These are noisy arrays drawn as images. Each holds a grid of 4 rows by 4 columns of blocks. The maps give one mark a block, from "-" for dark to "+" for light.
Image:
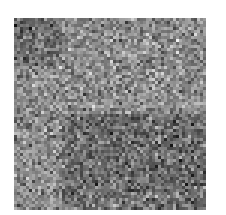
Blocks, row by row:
-+++
++++
+---
+---
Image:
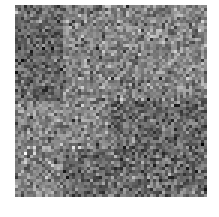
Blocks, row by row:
-+++
-+++
++--
+---
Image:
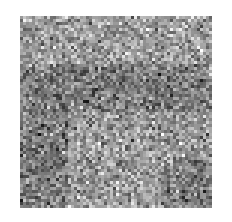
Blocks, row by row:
++++
----
-+++
-++-
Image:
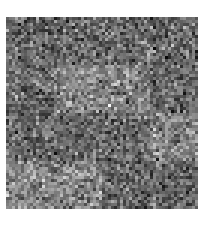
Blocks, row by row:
----
-++-
---+
++--
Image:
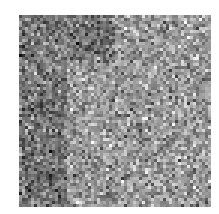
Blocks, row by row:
--++
-+++
-+++
-+++
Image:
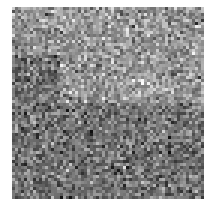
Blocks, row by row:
++++
-+++
----
----
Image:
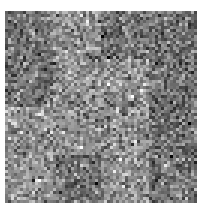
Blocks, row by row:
-+--
-++-
+++-
+-+-
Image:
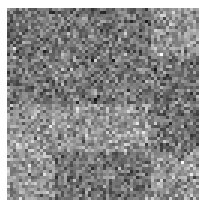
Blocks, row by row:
---+
----
+++-
+--+
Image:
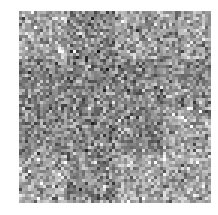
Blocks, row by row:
+-++
----
---+
+-++
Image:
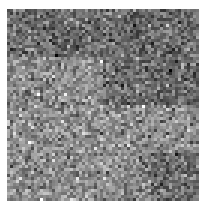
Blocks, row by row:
----
++--
++++
+++-
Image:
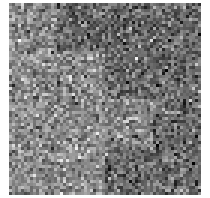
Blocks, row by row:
+---
++--
+++-
++--
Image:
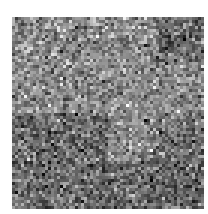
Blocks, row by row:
+++-
++++
--+-
----
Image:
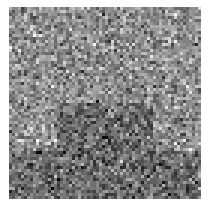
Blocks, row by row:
++++
++++
+--+
----
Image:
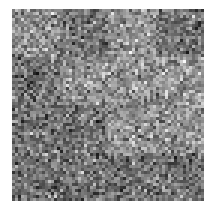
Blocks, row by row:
+-+-
-+++
--++
----
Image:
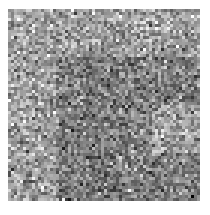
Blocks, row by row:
++++
+---
+--+
+---
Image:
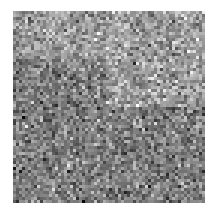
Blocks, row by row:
++++
--++
----
----
